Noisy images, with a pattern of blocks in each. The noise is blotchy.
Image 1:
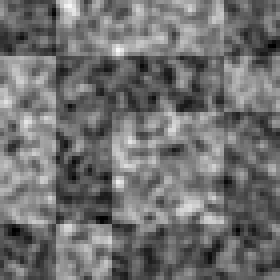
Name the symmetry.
mirrored about the diagonal from the top left
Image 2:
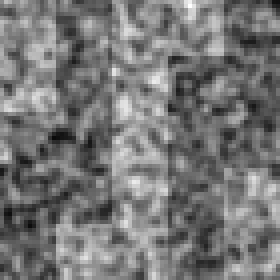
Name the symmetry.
the same after a half turn
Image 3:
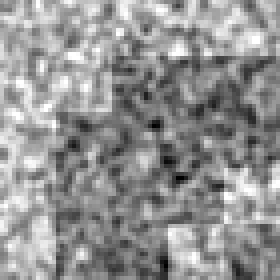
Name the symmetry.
mirrored about the diagonal from the top left
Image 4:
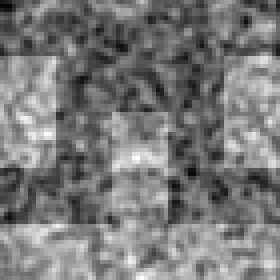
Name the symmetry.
left and right mirror each other
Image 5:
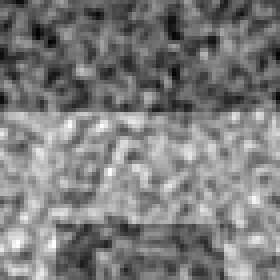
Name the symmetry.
left and right mirror each other
